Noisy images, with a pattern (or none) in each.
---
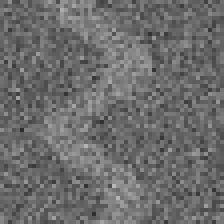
a wavy band
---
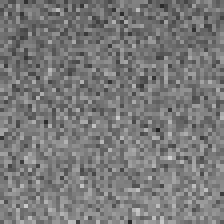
a smooth slope
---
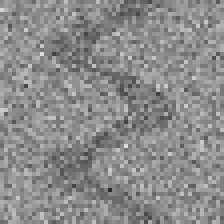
a wavy band
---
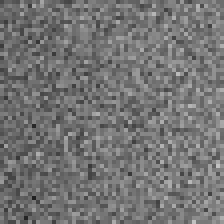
a smooth slope
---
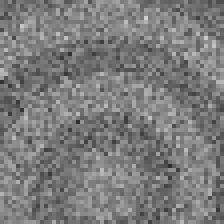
rings round one point
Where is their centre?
bottom middle
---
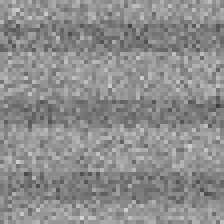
horizontal stripes
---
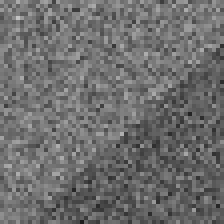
a sharp edge
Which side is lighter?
top left
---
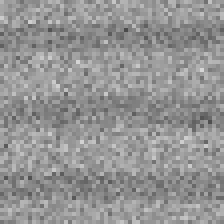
horizontal stripes
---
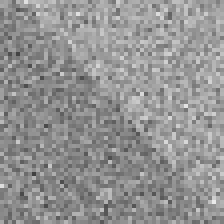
a sharp edge
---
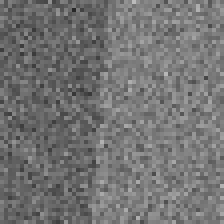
a sharp edge
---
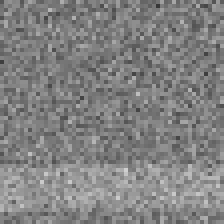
one horizontal stripe
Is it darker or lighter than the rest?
lighter
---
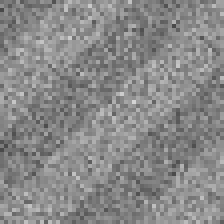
diagonal stripes
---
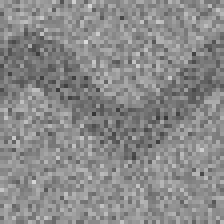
a wavy band
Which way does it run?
left to right
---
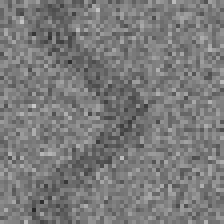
a wavy band
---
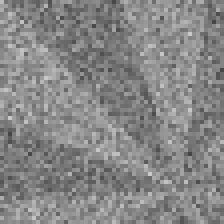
spokes from one point
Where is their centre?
bottom right
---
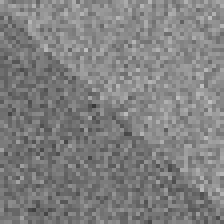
a sharp edge
